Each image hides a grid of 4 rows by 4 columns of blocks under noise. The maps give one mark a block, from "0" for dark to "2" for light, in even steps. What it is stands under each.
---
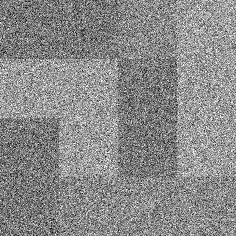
0 0 1 2
2 2 0 2
0 2 0 2
0 1 1 1
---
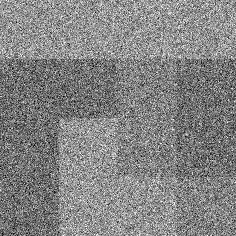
2 2 2 2
0 0 1 0
0 2 1 0
0 2 2 1
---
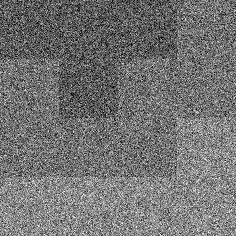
0 0 0 1
1 0 1 1
1 1 1 2
2 2 2 2
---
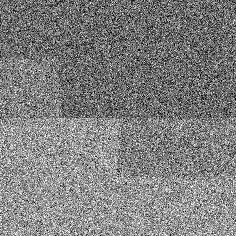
0 0 0 0
1 0 0 0
2 2 1 1
2 2 2 2
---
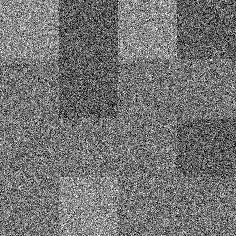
2 0 2 0
1 0 1 1
1 1 1 0
1 2 1 1
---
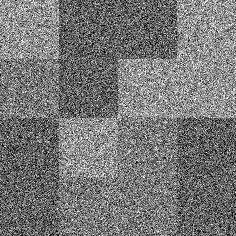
2 0 0 2
1 0 2 2
0 2 1 0
0 1 1 0
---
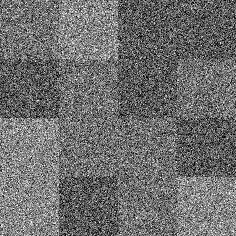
1 2 0 0
0 1 0 1
2 1 1 0
2 0 1 2
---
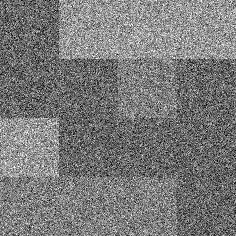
0 2 2 2
0 0 1 0
2 0 0 0
1 1 1 0
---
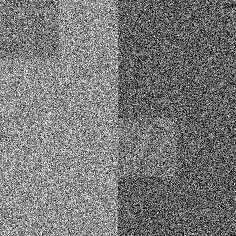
1 2 0 0
2 2 0 0
2 2 1 0
2 2 0 0
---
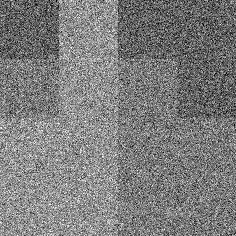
0 2 0 0
1 2 1 0
2 2 1 1
2 2 1 1
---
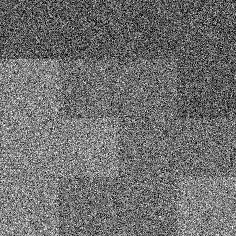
0 0 0 0
2 1 1 0
2 2 1 1
2 1 1 2
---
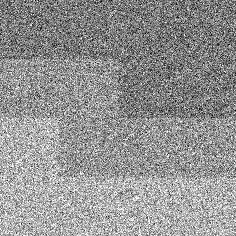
0 0 0 0
1 1 0 0
2 1 1 1
2 2 2 2
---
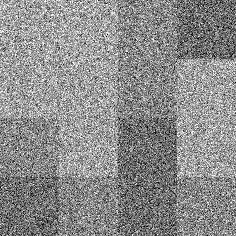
2 2 1 0
2 2 1 2
1 2 0 2
0 1 0 1
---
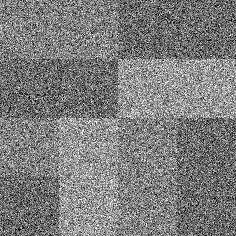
1 1 0 0
0 0 2 2
1 2 1 0
0 2 1 0
